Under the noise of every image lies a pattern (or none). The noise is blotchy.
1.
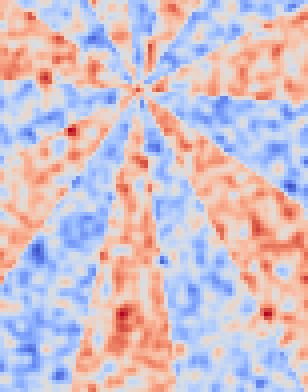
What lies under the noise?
spokes from one point
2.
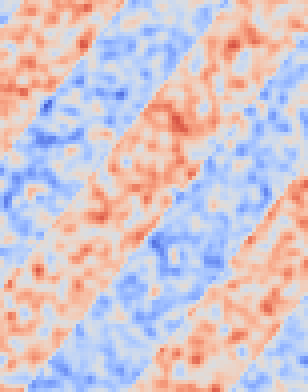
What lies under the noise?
diagonal stripes
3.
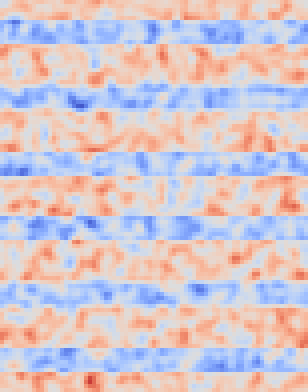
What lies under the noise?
horizontal stripes
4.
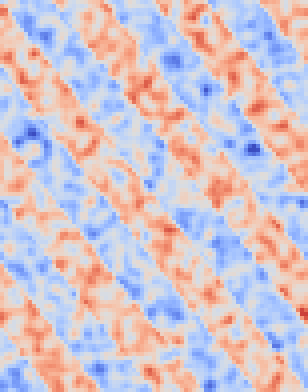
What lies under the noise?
diagonal stripes
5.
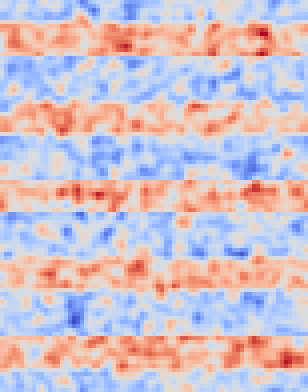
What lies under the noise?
horizontal stripes
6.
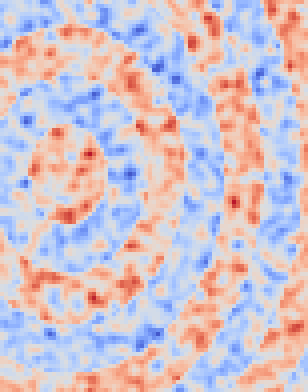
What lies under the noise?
rings round one point
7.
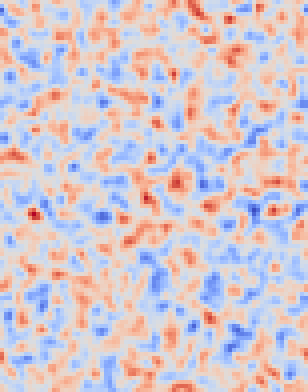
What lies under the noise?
only noise
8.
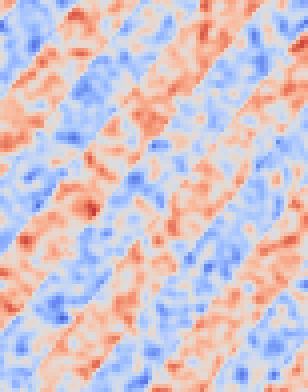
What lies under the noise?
diagonal stripes
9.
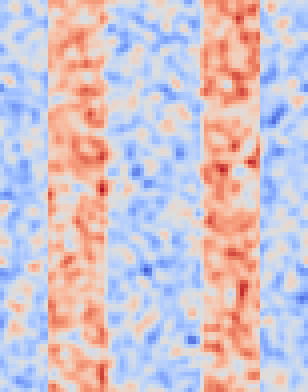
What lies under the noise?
vertical stripes
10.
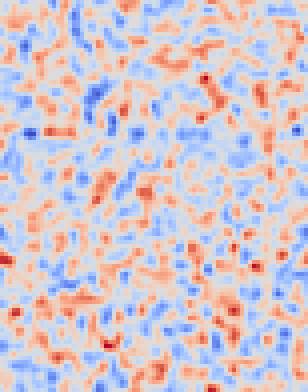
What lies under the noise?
only noise
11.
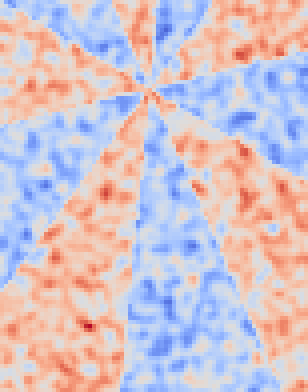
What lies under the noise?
spokes from one point
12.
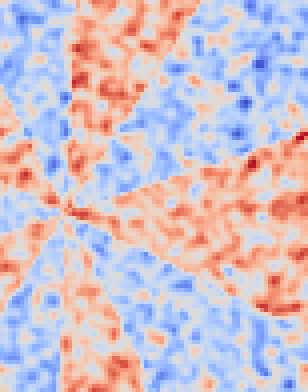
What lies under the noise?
spokes from one point
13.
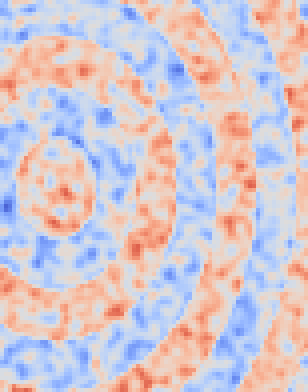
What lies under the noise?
rings round one point
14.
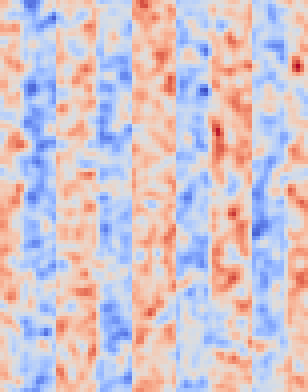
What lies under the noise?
vertical stripes
